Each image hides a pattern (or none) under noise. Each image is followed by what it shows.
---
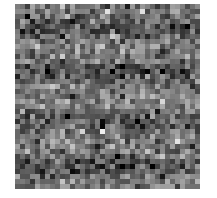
horizontal stripes
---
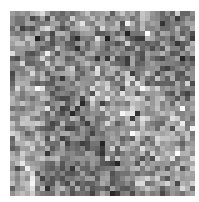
spokes from one point
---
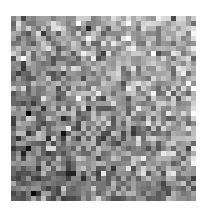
a smooth slope
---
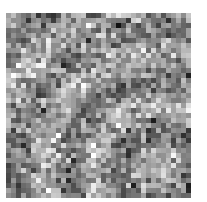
rings round one point
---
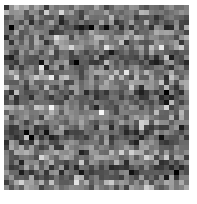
horizontal stripes
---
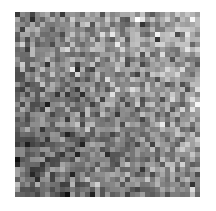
a smooth slope
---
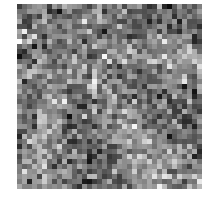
spokes from one point
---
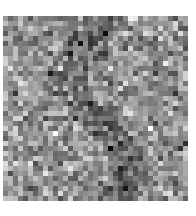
a wavy band
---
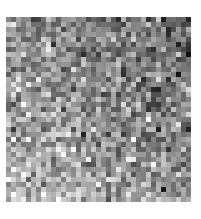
a smooth slope
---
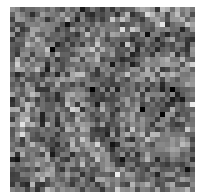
rings round one point
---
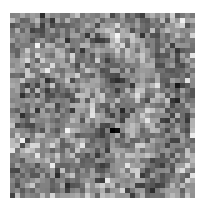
rings round one point
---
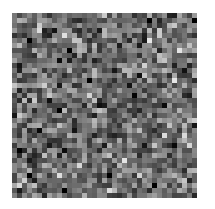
only noise
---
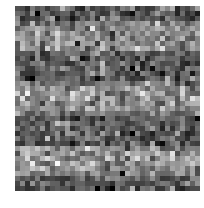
horizontal stripes
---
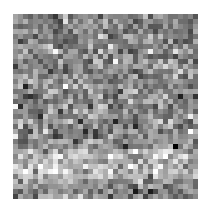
one horizontal stripe
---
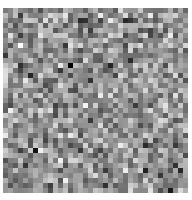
only noise
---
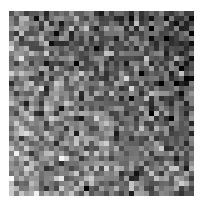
a smooth slope
